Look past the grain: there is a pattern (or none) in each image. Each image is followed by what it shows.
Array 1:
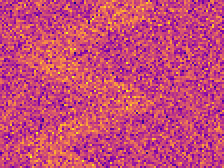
a wavy band
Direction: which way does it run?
top to bottom
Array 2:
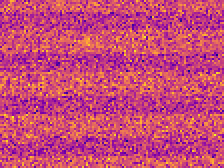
horizontal stripes
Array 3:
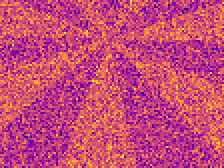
spokes from one point
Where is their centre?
top middle
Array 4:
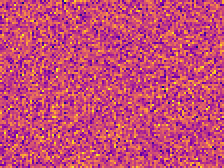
only noise
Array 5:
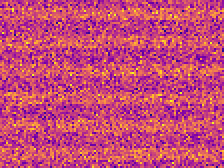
horizontal stripes
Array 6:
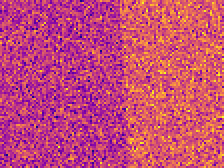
a sharp edge
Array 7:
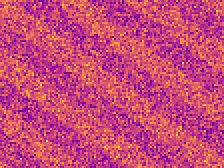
diagonal stripes
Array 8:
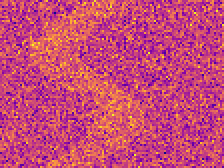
a wavy band
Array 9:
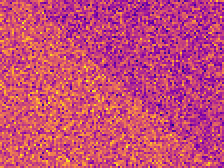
a sharp edge
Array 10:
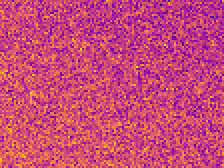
a smooth slope
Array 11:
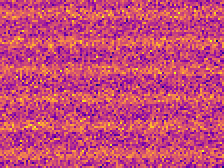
horizontal stripes
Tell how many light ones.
6
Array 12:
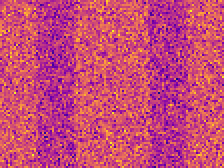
vertical stripes
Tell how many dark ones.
2
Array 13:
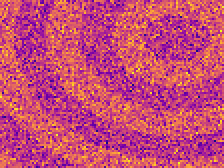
rings round one point
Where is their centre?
top right
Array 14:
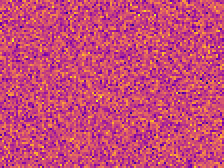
only noise
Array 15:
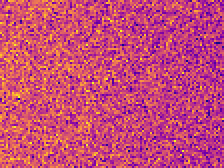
a smooth slope
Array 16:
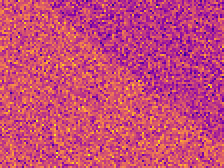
a sharp edge
